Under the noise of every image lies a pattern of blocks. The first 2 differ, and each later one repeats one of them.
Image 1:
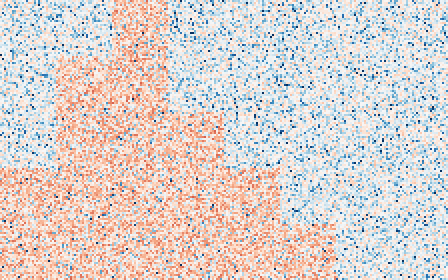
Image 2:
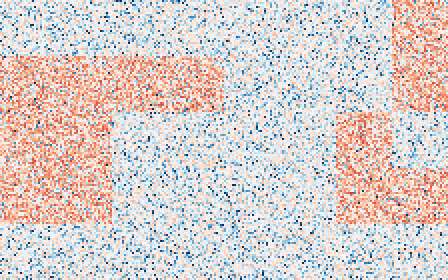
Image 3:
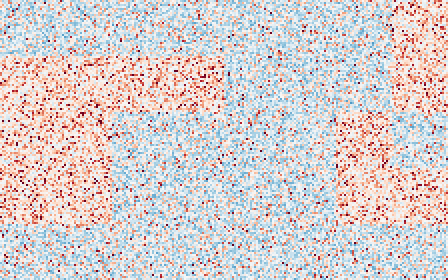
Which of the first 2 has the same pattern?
2
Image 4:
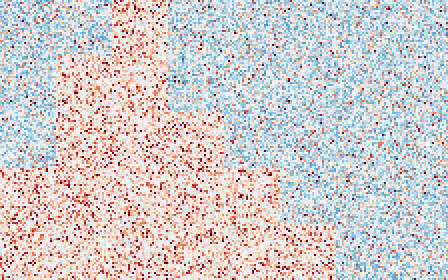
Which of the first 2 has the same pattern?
1
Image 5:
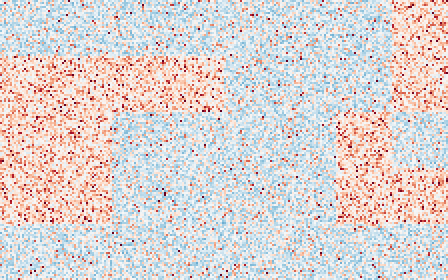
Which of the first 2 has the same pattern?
2
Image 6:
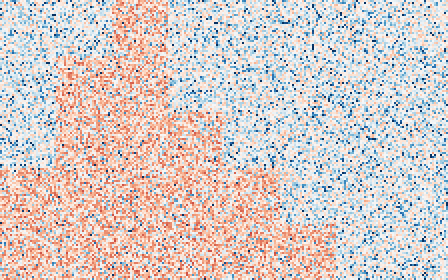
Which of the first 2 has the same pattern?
1
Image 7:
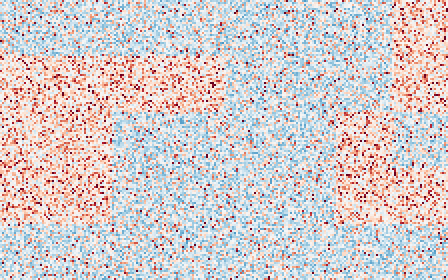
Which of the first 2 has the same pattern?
2
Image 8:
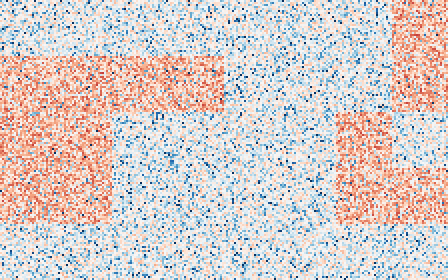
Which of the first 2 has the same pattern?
2
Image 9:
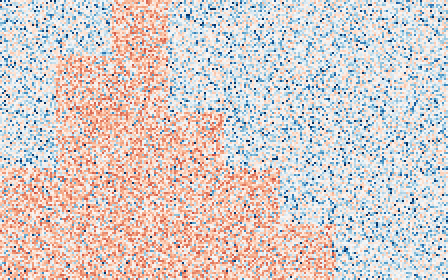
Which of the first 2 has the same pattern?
1
